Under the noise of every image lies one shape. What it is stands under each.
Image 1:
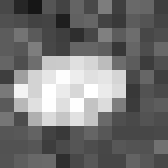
ellipse
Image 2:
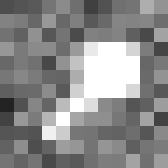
lollipop
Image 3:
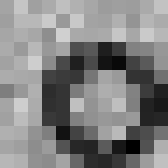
ring
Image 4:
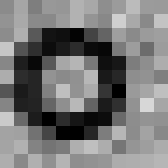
ring
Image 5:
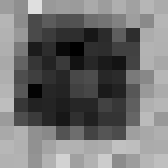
square
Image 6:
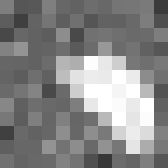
half disc
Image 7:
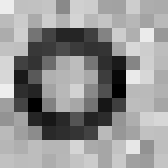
ring
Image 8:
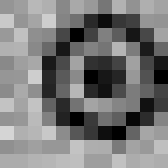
bullseye
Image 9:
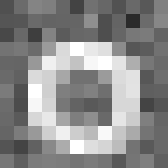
ring
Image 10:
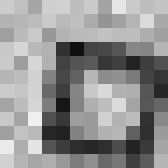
square frame
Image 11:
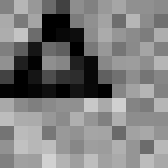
triangle frame
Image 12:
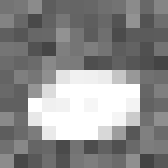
ellipse
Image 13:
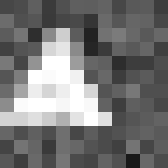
triangle
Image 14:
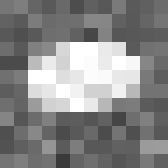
ellipse
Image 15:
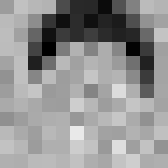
crescent
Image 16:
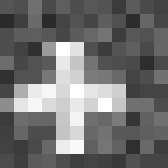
cross
